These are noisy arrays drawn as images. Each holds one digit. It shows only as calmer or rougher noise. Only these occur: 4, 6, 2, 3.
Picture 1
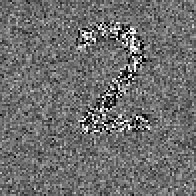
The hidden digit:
2
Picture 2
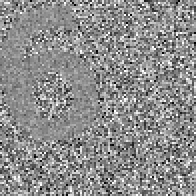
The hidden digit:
6
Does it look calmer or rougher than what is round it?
calmer
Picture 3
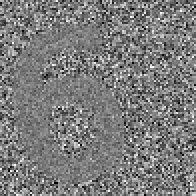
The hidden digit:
6
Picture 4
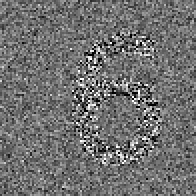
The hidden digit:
6
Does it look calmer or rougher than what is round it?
rougher
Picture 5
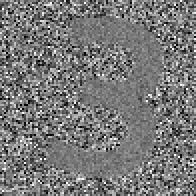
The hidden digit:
3
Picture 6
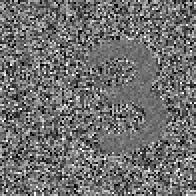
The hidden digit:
3
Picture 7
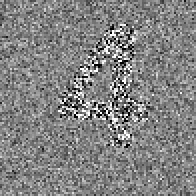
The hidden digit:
4
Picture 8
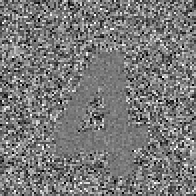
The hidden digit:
4
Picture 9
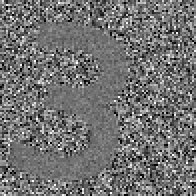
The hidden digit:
3
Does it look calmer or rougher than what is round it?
calmer
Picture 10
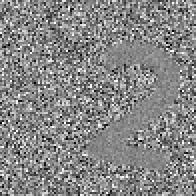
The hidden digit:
2
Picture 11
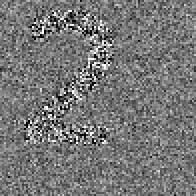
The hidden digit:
2
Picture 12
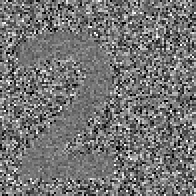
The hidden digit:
2
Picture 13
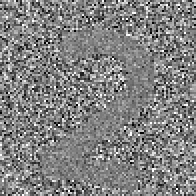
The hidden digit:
2
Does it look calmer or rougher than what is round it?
calmer
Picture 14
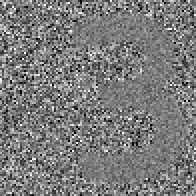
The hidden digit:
3
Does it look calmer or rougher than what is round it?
calmer
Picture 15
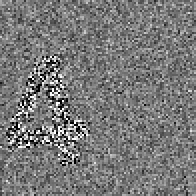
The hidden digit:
4
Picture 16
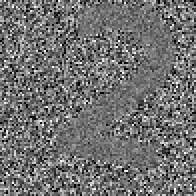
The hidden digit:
2
